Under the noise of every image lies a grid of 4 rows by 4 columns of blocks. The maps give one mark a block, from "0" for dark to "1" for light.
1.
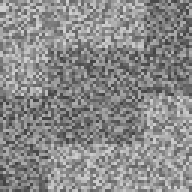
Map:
1 1 1 0
1 0 0 0
0 0 0 1
0 1 1 1
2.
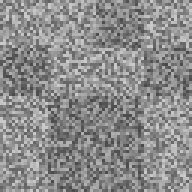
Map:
1 1 0 1
0 1 1 0
1 0 0 1
1 0 0 1
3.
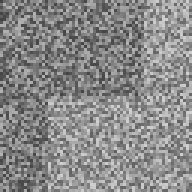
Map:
0 0 0 1
0 0 0 1
0 1 1 1
0 1 1 1
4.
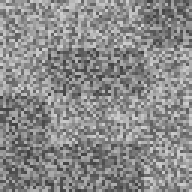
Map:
1 1 1 0
1 0 0 1
0 1 1 1
0 0 0 1
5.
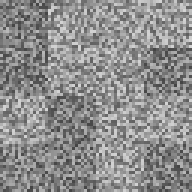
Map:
0 1 1 1
0 1 1 0
1 0 1 1
0 0 1 0
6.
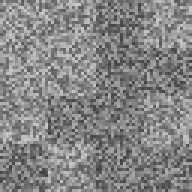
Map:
1 1 0 1
1 1 0 0
1 0 0 1
0 1 0 0
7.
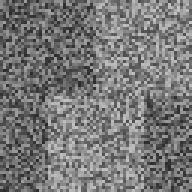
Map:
0 0 1 1
0 0 1 1
0 1 1 0
0 1 1 0
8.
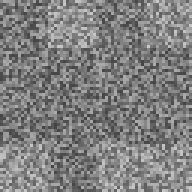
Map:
0 1 0 1
0 0 0 0
0 0 0 0
1 0 1 1
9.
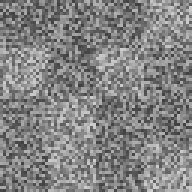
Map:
0 0 0 1
1 0 1 0
0 1 0 0
0 1 0 1
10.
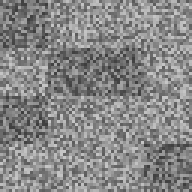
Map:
0 1 1 1
1 0 0 1
0 1 1 1
1 1 1 0
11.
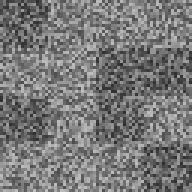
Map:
0 1 1 1
1 1 0 0
0 1 0 1
1 1 1 0
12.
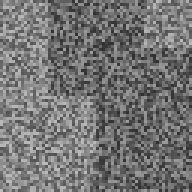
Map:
1 0 0 1
1 0 0 0
1 1 0 0
1 1 0 0
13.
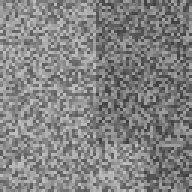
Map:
1 1 0 0
1 1 0 0
1 1 0 0
1 1 1 0
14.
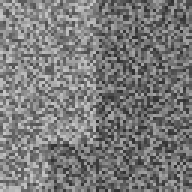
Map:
1 1 0 0
1 1 0 0
1 1 0 0
1 0 0 0
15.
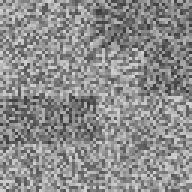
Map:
1 1 0 0
1 1 1 0
0 0 1 1
1 1 1 1
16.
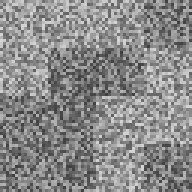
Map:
1 1 1 0
1 0 0 1
0 0 1 1
0 0 1 0
